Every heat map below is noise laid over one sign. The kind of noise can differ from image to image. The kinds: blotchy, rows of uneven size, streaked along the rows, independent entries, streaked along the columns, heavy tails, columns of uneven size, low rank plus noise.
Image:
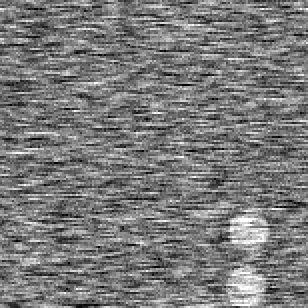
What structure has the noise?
streaked along the rows
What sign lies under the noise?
colon
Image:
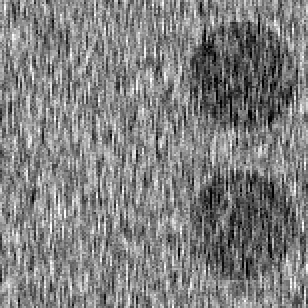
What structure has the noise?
streaked along the columns
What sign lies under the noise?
colon
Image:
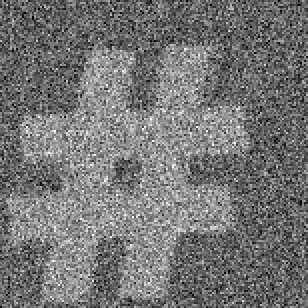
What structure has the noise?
independent entries
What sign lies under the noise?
hash sign
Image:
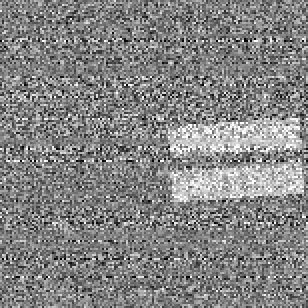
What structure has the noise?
rows of uneven size
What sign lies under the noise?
equals sign
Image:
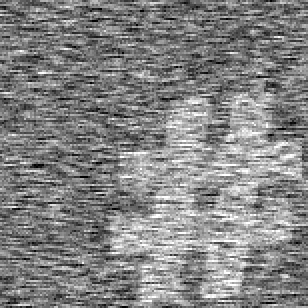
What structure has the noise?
streaked along the rows
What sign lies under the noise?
hash sign
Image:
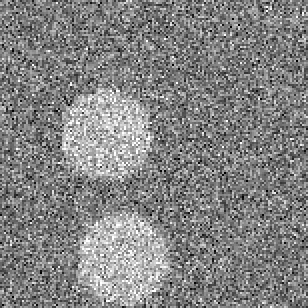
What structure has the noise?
independent entries
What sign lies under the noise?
colon
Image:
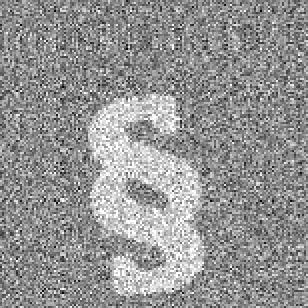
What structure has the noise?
low rank plus noise
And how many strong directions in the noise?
two
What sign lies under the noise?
section sign
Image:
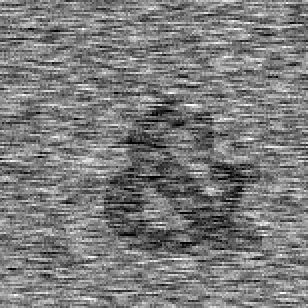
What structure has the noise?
streaked along the rows
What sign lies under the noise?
ampersand
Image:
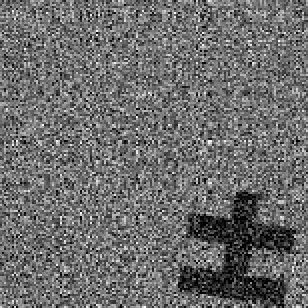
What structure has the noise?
low rank plus noise
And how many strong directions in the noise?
three or four
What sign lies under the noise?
plus-minus sign
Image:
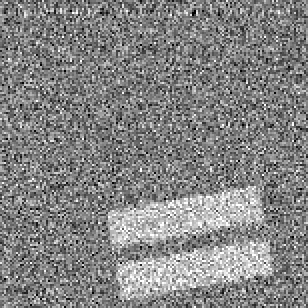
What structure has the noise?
low rank plus noise
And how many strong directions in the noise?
five to eight
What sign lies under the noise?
equals sign
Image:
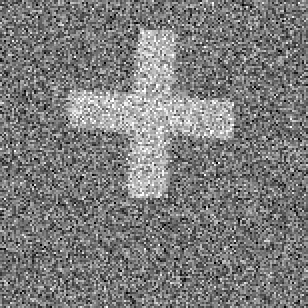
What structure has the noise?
independent entries
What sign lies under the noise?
plus sign
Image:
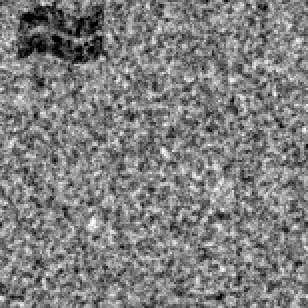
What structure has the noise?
blotchy
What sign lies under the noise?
approximately sign
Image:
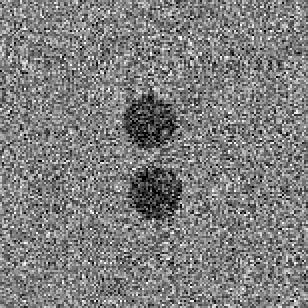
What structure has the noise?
low rank plus noise
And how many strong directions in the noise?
three or four
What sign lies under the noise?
colon
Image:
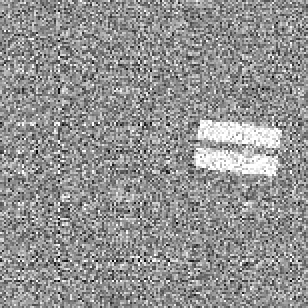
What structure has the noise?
low rank plus noise
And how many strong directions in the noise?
one
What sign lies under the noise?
equals sign
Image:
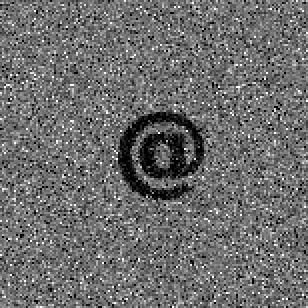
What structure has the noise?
heavy tails
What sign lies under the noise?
at sign
